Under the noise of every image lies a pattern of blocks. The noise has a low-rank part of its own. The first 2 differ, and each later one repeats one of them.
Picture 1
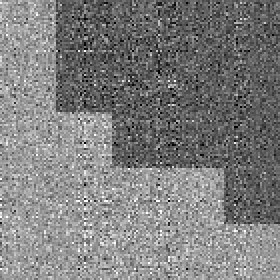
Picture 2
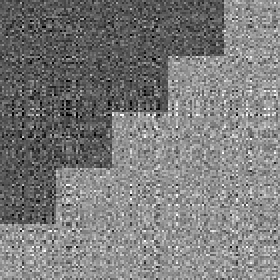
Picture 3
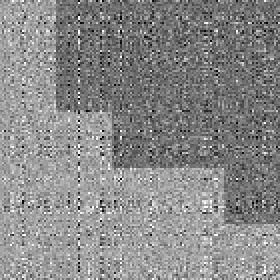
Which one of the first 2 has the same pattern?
1
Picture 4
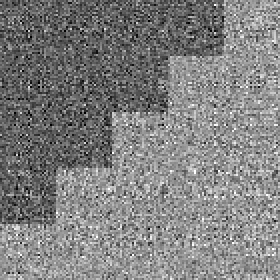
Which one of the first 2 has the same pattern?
2
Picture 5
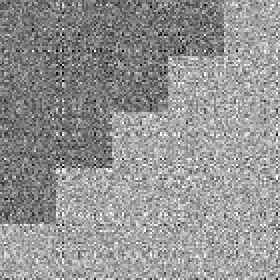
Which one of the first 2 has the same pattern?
2
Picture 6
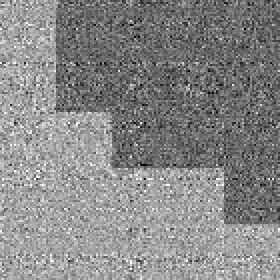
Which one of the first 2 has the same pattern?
1
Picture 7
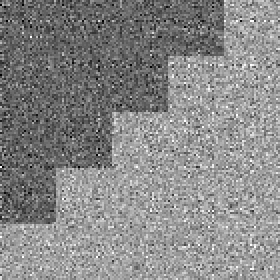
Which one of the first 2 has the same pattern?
2
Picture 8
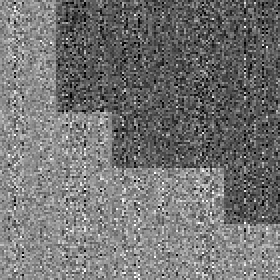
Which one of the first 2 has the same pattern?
1
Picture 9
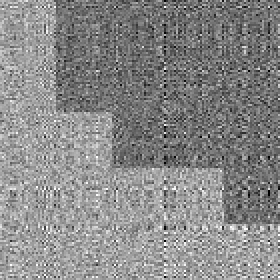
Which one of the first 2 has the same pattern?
1
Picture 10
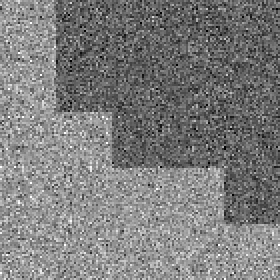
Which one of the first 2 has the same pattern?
1
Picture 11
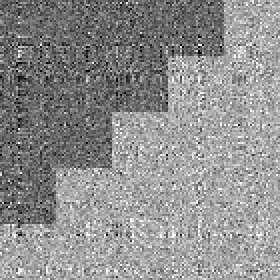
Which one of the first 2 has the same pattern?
2
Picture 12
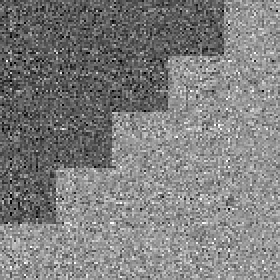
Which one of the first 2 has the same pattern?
2
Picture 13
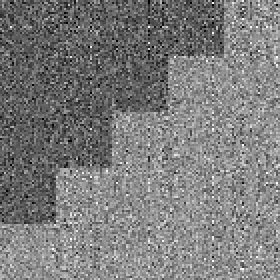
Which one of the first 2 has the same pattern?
2
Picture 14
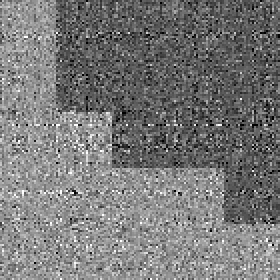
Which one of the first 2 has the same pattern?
1
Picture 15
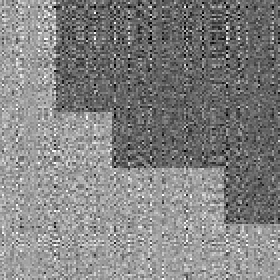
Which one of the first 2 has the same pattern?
1
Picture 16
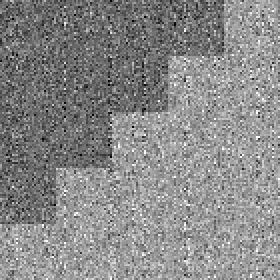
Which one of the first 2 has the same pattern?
2
